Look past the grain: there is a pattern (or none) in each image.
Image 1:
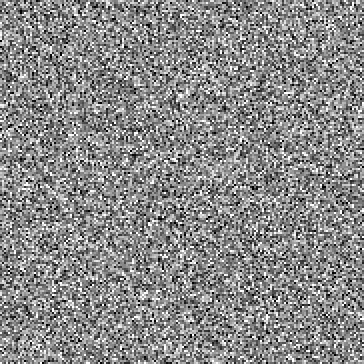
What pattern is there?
only noise
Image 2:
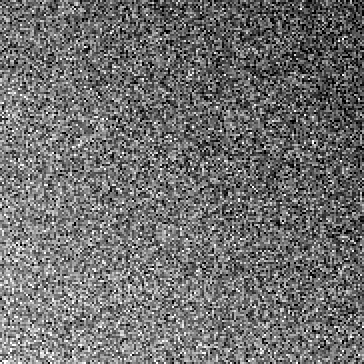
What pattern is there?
a smooth slope
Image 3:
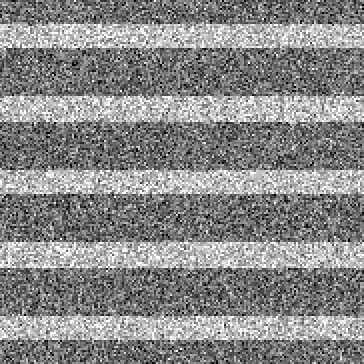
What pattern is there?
horizontal stripes
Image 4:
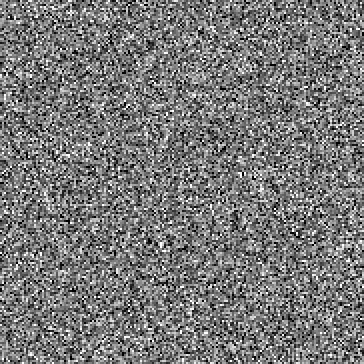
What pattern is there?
only noise
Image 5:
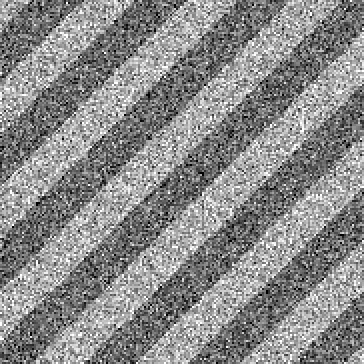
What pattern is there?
diagonal stripes
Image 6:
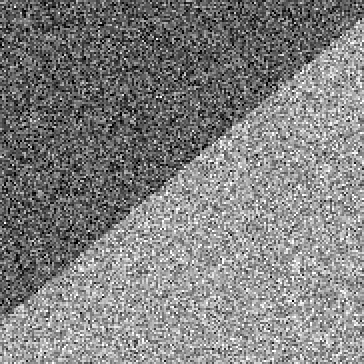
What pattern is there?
a sharp edge
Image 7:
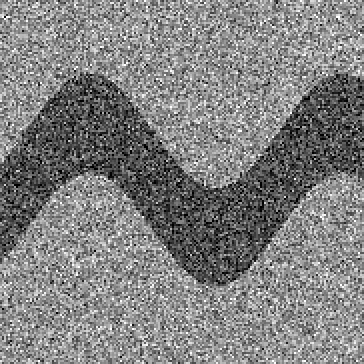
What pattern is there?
a wavy band
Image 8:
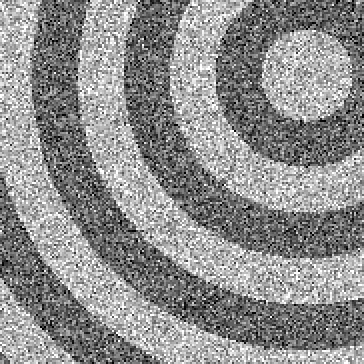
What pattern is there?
rings round one point
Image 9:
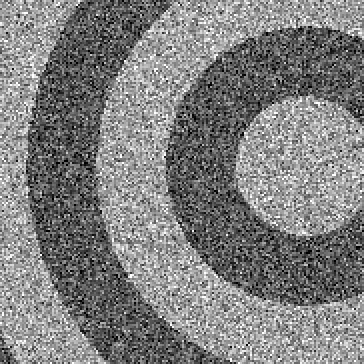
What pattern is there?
rings round one point
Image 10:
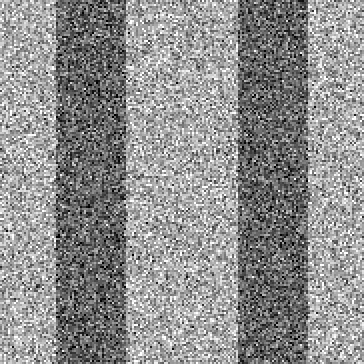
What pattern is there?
vertical stripes
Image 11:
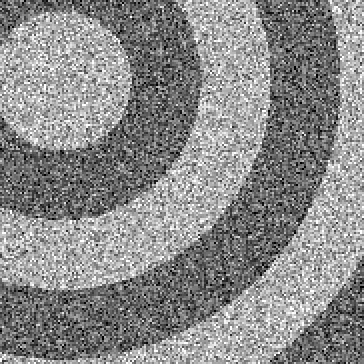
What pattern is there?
rings round one point
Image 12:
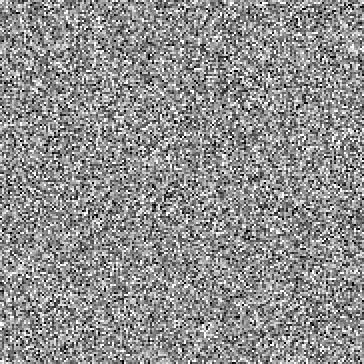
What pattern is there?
only noise
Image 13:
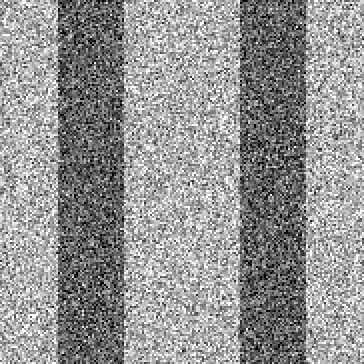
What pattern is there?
vertical stripes
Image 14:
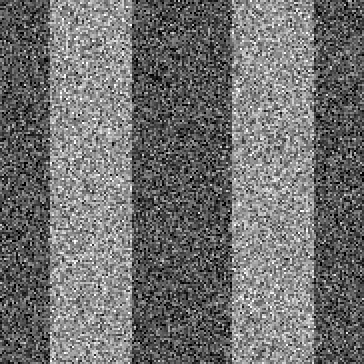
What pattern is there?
vertical stripes
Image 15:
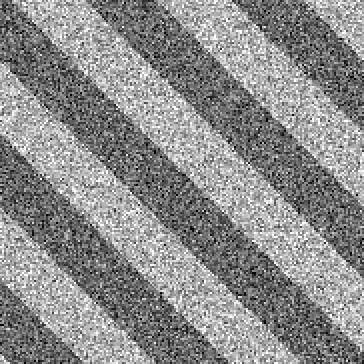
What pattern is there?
diagonal stripes
